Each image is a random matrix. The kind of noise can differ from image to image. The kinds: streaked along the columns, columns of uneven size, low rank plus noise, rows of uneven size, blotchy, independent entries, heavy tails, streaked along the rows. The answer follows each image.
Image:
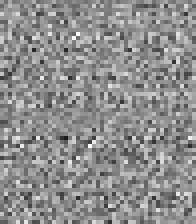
rows of uneven size
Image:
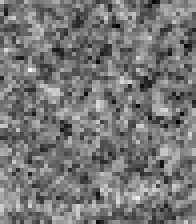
blotchy
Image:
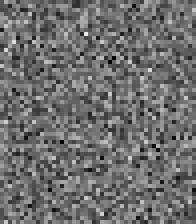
independent entries
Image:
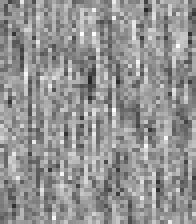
streaked along the columns
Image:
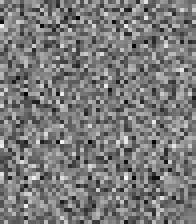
low rank plus noise
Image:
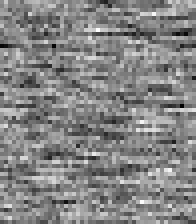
streaked along the rows
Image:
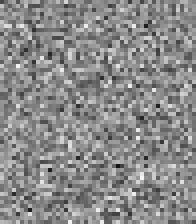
low rank plus noise
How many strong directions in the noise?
five to eight
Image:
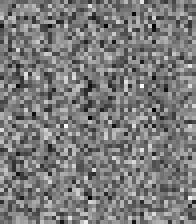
low rank plus noise
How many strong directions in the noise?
two
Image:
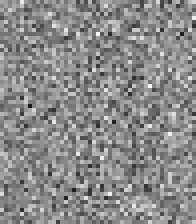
low rank plus noise
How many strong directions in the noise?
three or four
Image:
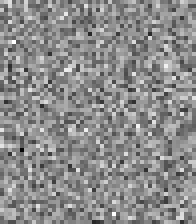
low rank plus noise
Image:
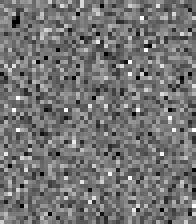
heavy tails
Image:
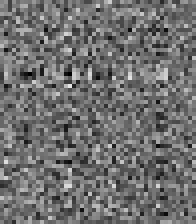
low rank plus noise
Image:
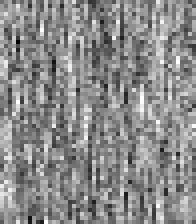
streaked along the columns
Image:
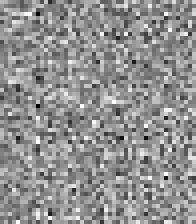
low rank plus noise
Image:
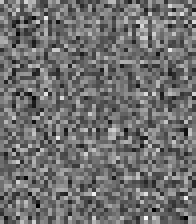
low rank plus noise
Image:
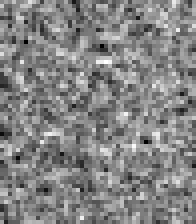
blotchy
